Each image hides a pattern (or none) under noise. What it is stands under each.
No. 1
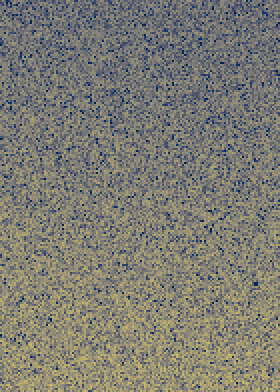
a smooth slope
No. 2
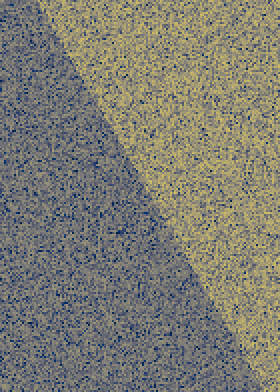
a sharp edge
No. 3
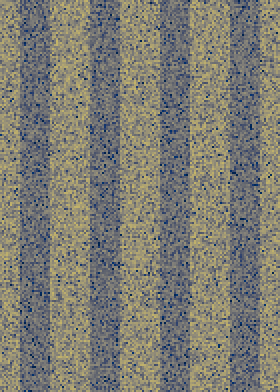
vertical stripes
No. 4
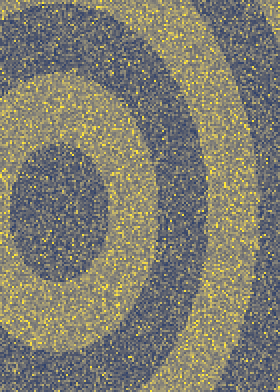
rings round one point
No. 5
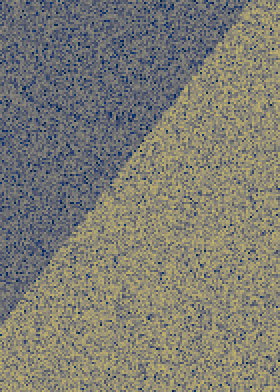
a sharp edge
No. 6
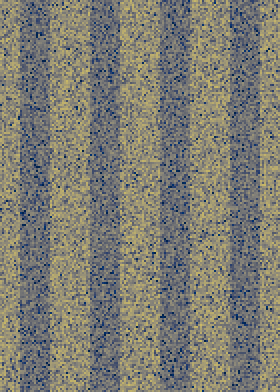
vertical stripes
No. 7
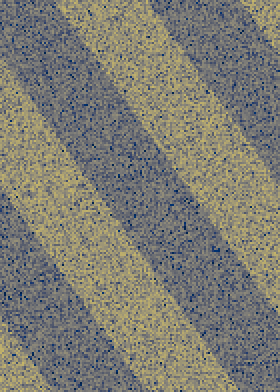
diagonal stripes
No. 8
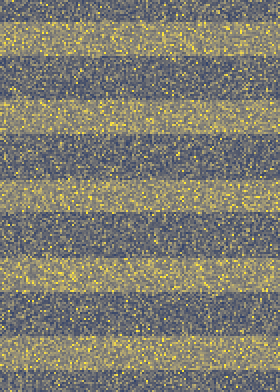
horizontal stripes
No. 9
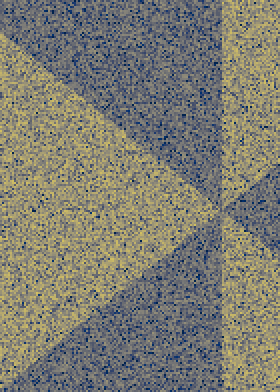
spokes from one point
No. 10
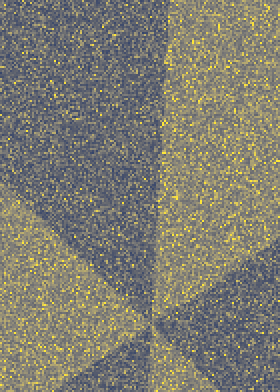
spokes from one point
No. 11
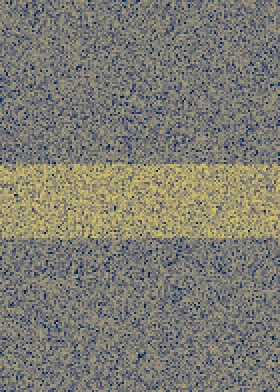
one horizontal stripe
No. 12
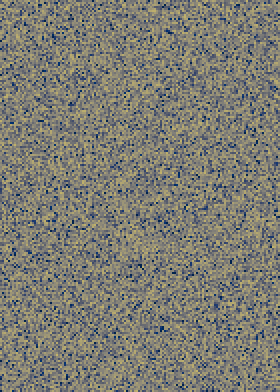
only noise
